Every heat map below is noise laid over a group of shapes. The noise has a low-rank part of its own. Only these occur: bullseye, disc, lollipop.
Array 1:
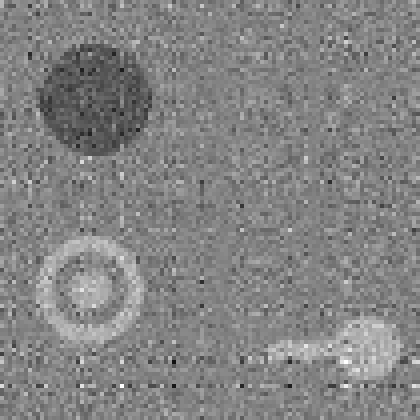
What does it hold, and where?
top left: dark disc; bottom left: light bullseye; bottom right: light lollipop
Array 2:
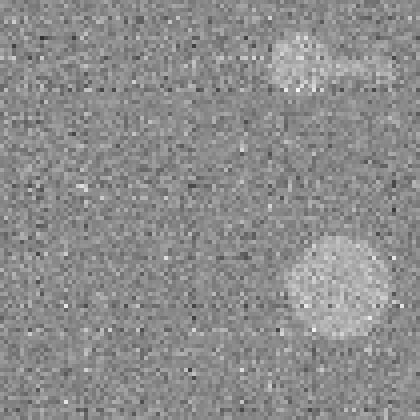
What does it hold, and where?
top right: light lollipop; bottom right: light disc
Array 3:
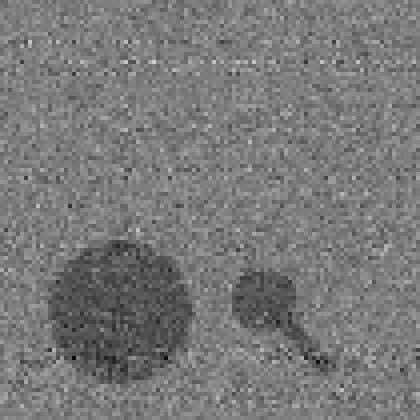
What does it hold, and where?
bottom left: dark disc; bottom right: dark lollipop
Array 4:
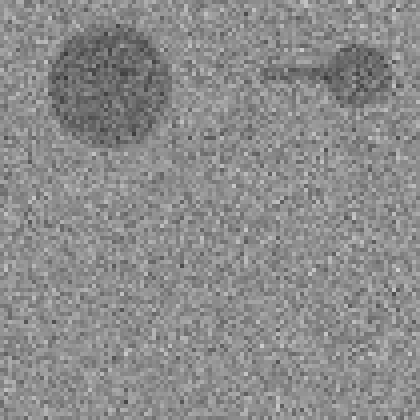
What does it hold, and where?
top left: dark disc; top right: dark lollipop
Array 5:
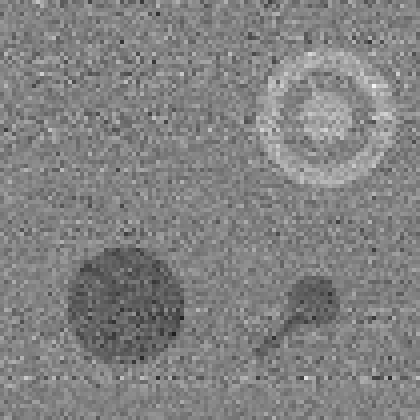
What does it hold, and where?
top right: light bullseye; bottom left: dark disc; bottom right: dark lollipop
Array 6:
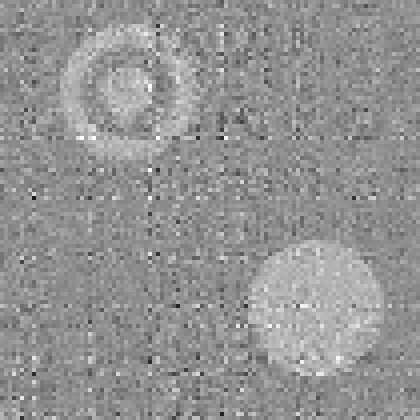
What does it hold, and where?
top left: light bullseye; bottom right: light disc
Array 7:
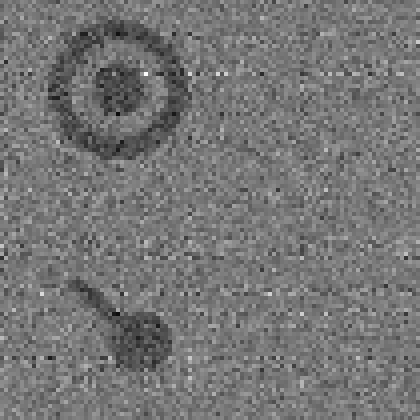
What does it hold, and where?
top left: dark bullseye; bottom left: dark lollipop
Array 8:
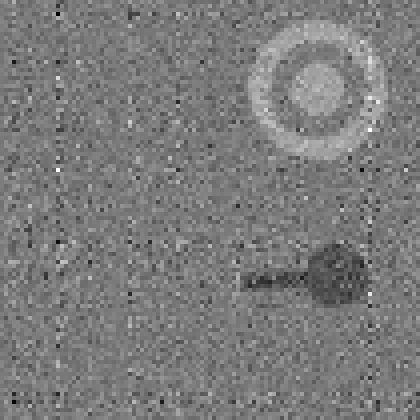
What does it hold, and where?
top right: light bullseye; bottom right: dark lollipop
